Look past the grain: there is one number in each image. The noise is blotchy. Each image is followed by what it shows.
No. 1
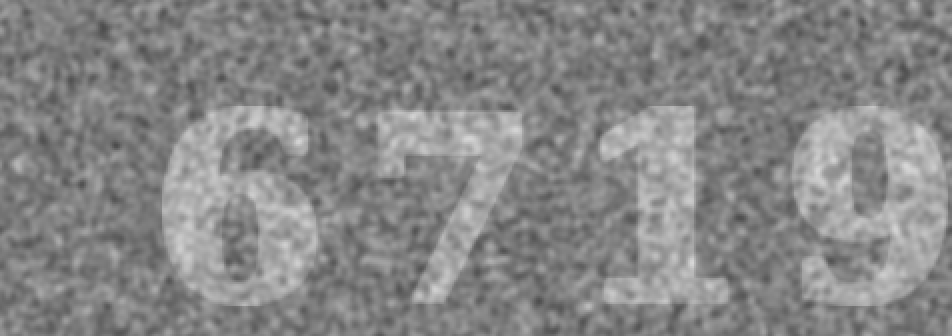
6719
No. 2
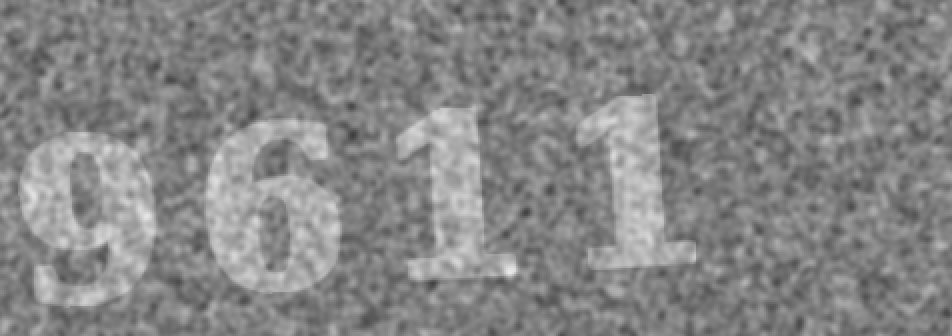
9611
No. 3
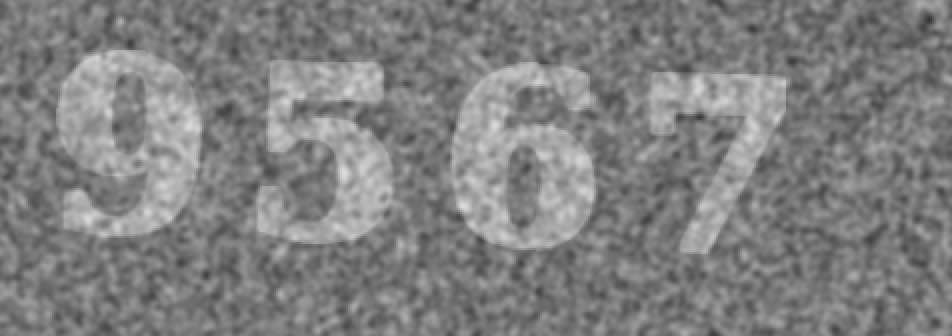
9567
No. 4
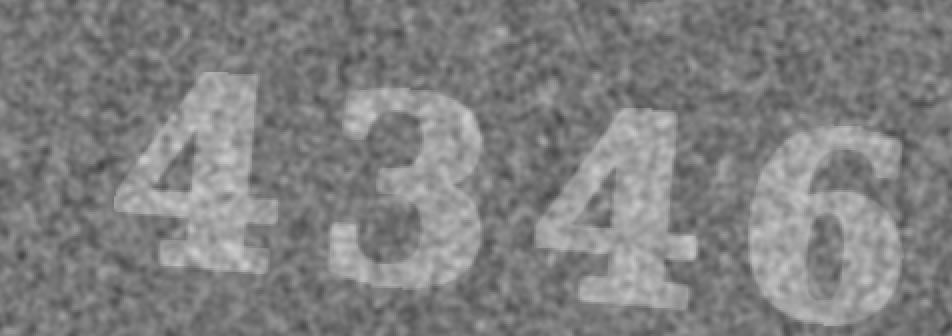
4346
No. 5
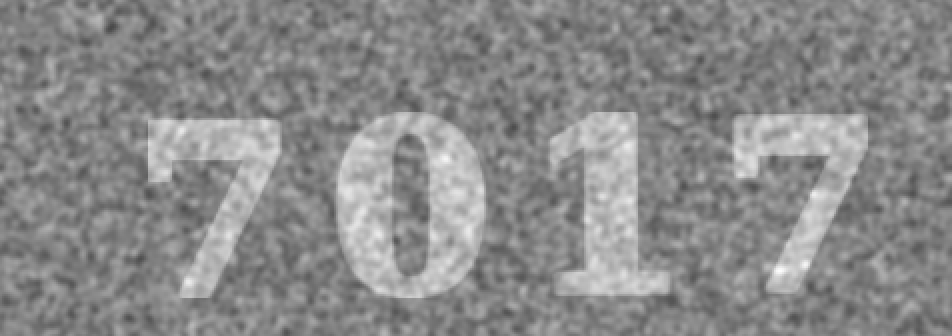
7017
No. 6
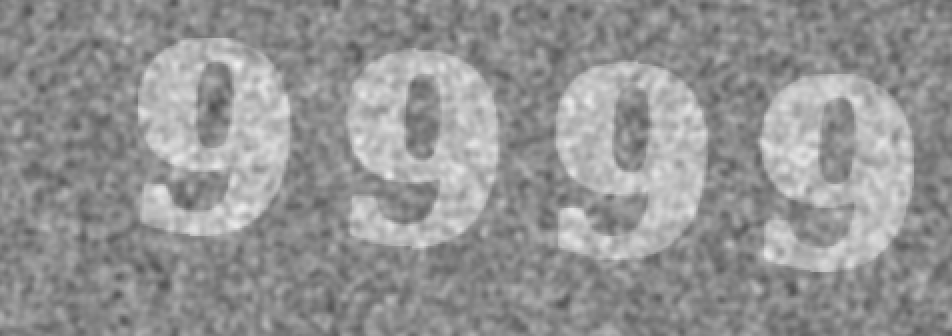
9999
